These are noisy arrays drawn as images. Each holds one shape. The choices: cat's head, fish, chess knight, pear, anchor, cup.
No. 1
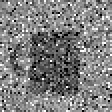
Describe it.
dark cup
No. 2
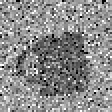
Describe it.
dark cup
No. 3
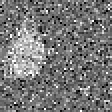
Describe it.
light chess knight
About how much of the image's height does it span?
half
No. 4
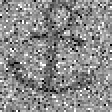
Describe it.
dark anchor
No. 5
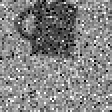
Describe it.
dark cup
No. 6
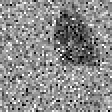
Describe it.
dark chess knight
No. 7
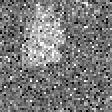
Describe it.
light chess knight
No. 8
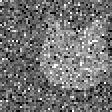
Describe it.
light cat's head
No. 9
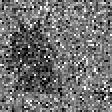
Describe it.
dark chess knight
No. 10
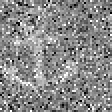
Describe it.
light anchor
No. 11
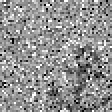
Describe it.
dark anchor
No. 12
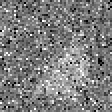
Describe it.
light chess knight
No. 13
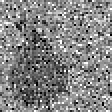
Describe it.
dark pear
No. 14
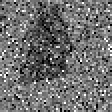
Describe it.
dark chess knight
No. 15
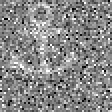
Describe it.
light anchor
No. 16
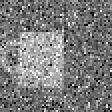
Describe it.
light cup
